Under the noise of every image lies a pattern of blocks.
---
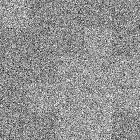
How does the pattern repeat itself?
mirrored about the diagonal from the top left
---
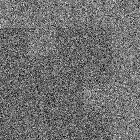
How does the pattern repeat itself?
mirrored about the diagonal from the bottom left
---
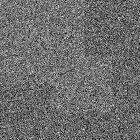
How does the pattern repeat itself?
mirrored about the diagonal from the top left
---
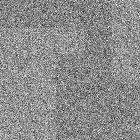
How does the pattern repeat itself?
no symmetry
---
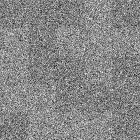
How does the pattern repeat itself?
mirrored about the diagonal from the bottom left
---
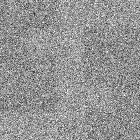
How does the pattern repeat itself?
the same after a half turn
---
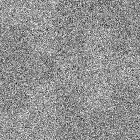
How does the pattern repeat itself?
top and bottom mirror each other
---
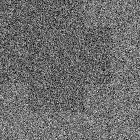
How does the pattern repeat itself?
mirrored about the diagonal from the top left
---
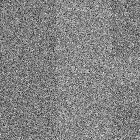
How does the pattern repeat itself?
top and bottom mirror each other
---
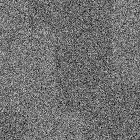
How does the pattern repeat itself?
no symmetry
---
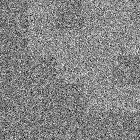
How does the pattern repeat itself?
mirrored about the diagonal from the bottom left
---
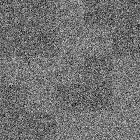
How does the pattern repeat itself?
mirrored about the diagonal from the top left
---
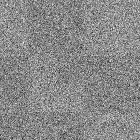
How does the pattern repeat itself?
mirrored about the diagonal from the bottom left
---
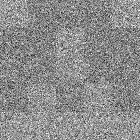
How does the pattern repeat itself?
left and right mirror each other
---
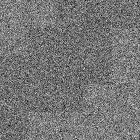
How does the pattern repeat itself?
mirrored about the diagonal from the top left
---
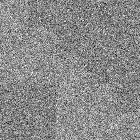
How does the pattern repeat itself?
mirrored about the diagonal from the bottom left
